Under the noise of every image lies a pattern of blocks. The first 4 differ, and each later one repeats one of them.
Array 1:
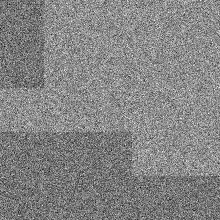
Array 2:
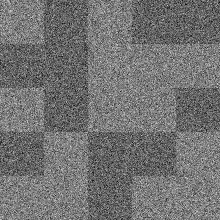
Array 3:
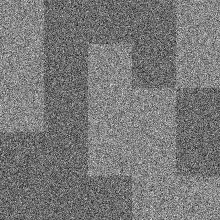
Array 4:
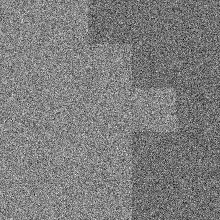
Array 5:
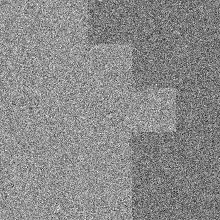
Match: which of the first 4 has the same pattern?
4
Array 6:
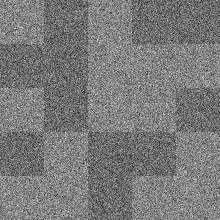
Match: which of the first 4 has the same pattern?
2
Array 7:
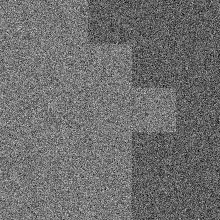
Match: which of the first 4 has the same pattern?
4
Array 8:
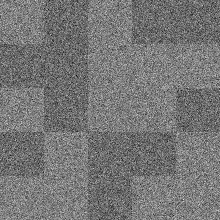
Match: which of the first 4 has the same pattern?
2
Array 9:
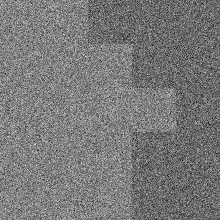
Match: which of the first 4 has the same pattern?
4
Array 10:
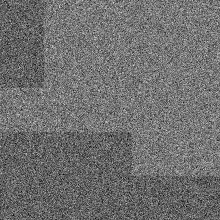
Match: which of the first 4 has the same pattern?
1
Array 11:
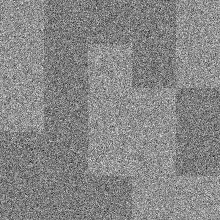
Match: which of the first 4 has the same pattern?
3
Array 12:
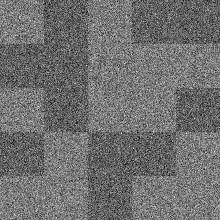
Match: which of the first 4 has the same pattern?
2
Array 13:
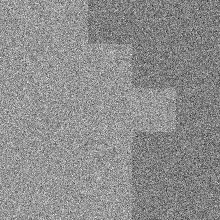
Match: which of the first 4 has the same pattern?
4
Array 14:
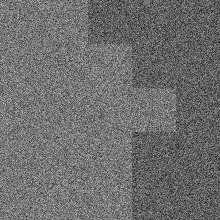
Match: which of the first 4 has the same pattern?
4
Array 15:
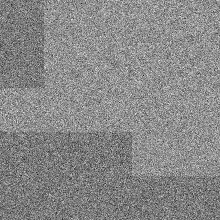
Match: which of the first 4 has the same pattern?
1
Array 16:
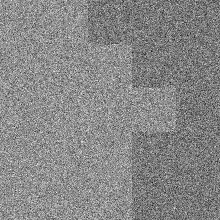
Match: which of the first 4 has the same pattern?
4
